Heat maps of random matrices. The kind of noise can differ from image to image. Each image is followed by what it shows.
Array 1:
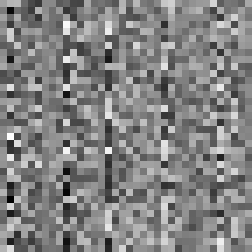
columns of uneven size
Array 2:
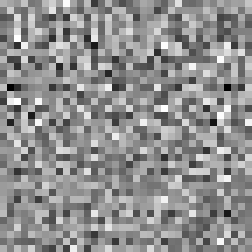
low rank plus noise
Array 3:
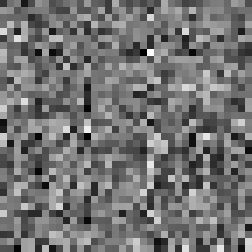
low rank plus noise
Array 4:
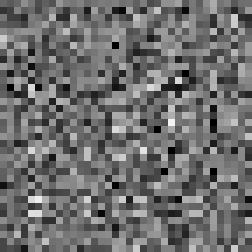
low rank plus noise
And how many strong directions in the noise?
three or four
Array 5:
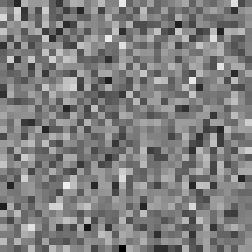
low rank plus noise
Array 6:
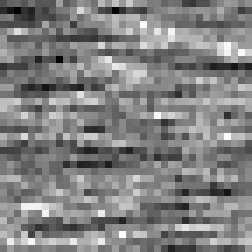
streaked along the rows
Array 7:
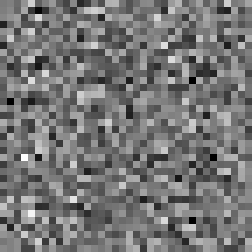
low rank plus noise
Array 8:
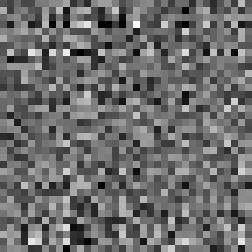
low rank plus noise
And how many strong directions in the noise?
one
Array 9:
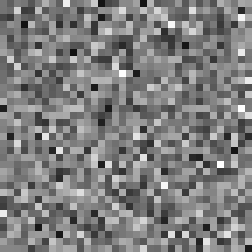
independent entries
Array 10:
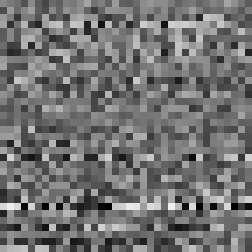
rows of uneven size
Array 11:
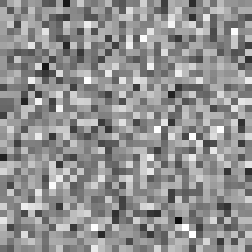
independent entries
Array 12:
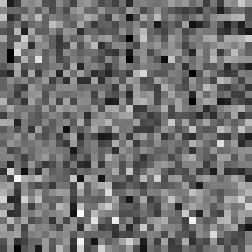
low rank plus noise
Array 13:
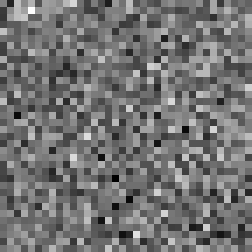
independent entries
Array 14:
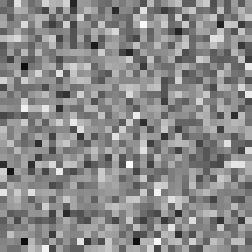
independent entries
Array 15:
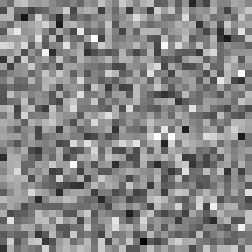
independent entries
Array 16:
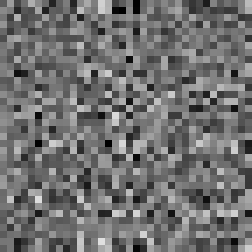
low rank plus noise
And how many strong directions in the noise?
one
